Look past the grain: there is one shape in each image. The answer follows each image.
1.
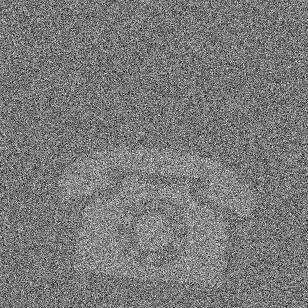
telephone
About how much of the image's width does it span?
two thirds
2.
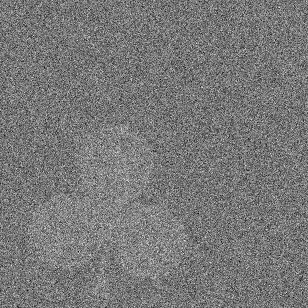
club
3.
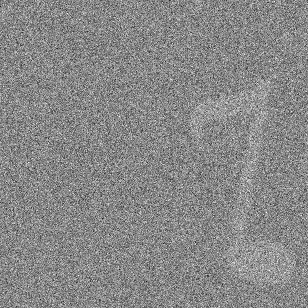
musical note
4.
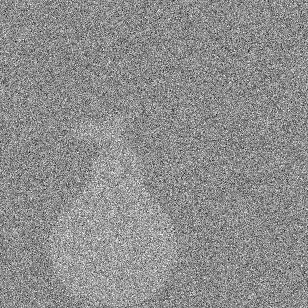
pear
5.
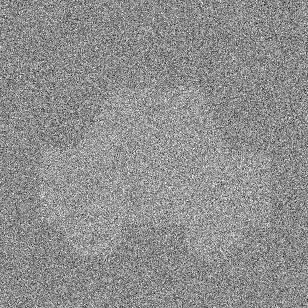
car
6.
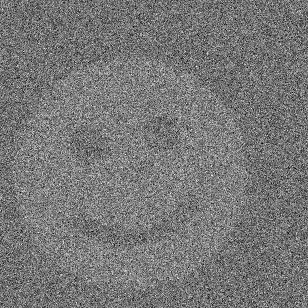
smiling face
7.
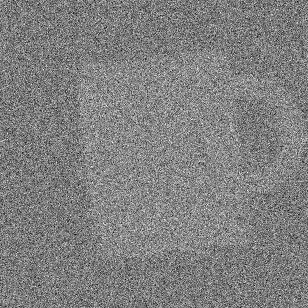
cup
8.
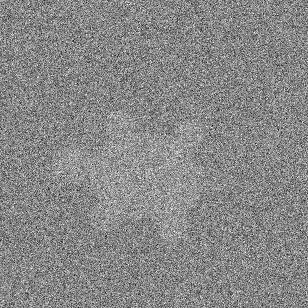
turtle
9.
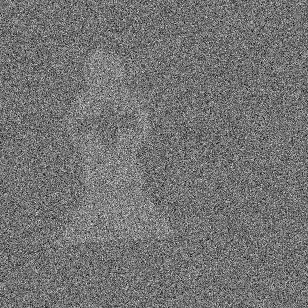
chess bishop
